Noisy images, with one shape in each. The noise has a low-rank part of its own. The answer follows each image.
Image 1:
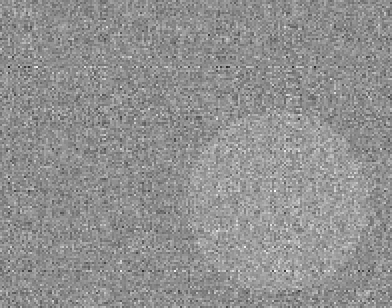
light disc
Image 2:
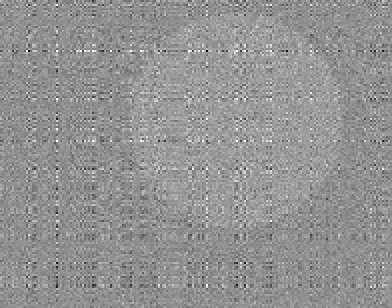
light disc
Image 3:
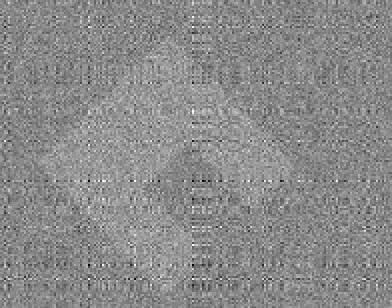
light square with a notch
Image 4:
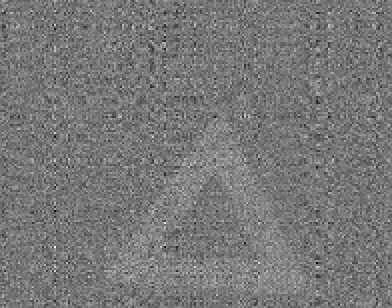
light triangle frame
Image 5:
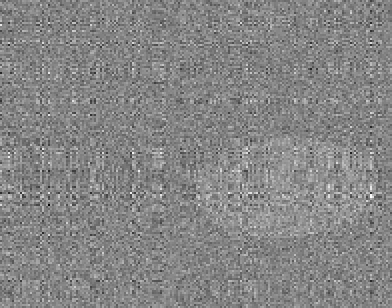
light ellipse
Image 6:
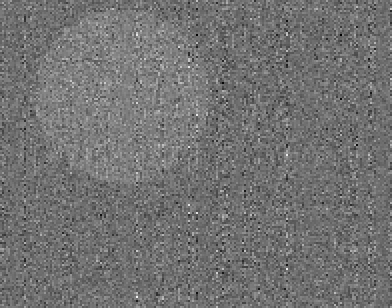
light disc
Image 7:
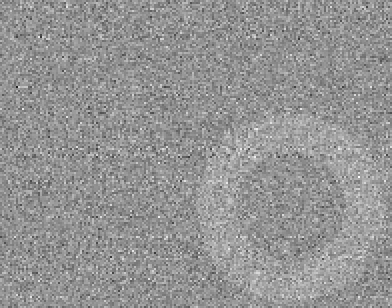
light ring
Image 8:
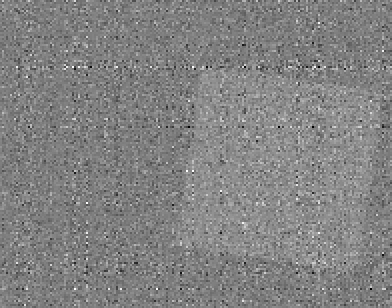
light square
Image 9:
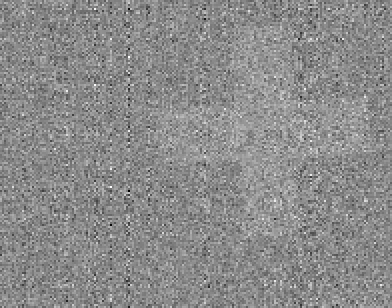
light cross
